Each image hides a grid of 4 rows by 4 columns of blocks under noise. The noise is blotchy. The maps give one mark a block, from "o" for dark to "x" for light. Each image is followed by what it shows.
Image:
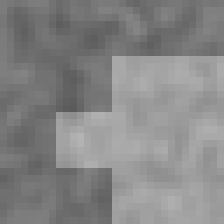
o o o o
o o x x
o x x x
o o x x
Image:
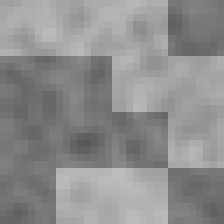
x x x o
o o x x
o o o x
o x x o
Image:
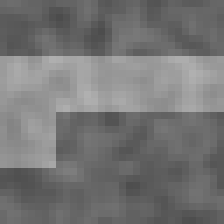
o o o o
x x x x
x o o o
o o o o
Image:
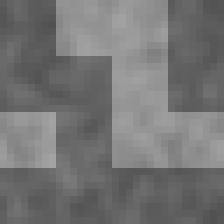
o x x o
o o x o
x o x x
o o o o
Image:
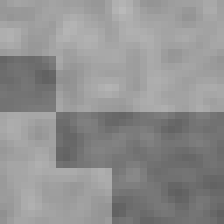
x x x x
o x x x
x o o o
x x o o
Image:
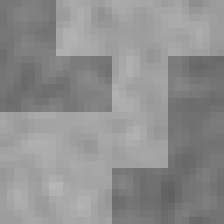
o x x x
o o x o
x x x o
x x o o
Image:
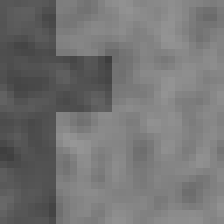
o x x x
o o x x
o x x x
o x x x
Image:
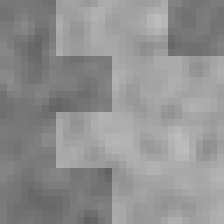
o x x o
o o x x
o x x x
o o x x
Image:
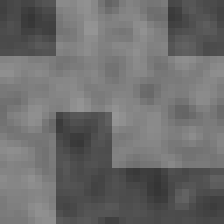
o x x o
x x x x
x o x x
x o o o
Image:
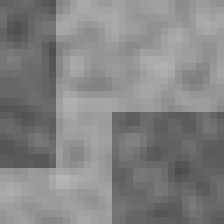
o x x x
o x x x
o x o o
x x o o
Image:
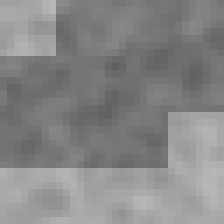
x o o o
o o o o
o o o x
x x x x
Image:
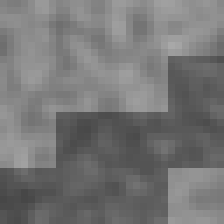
x x x x
x x x o
x o o o
o o o x
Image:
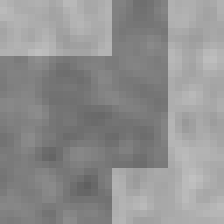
x x o x
o o o x
o o o x
o o x x
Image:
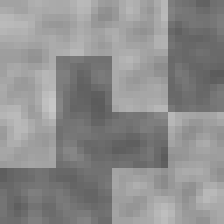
x x x o
x o x o
x o o x
o o x x
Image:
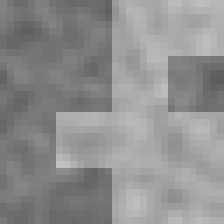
o o x x
o o x o
o x x x
o o x x
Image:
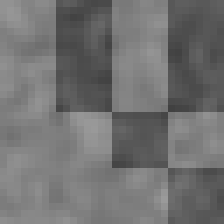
x o x o
x o x o
x x o x
x x x o
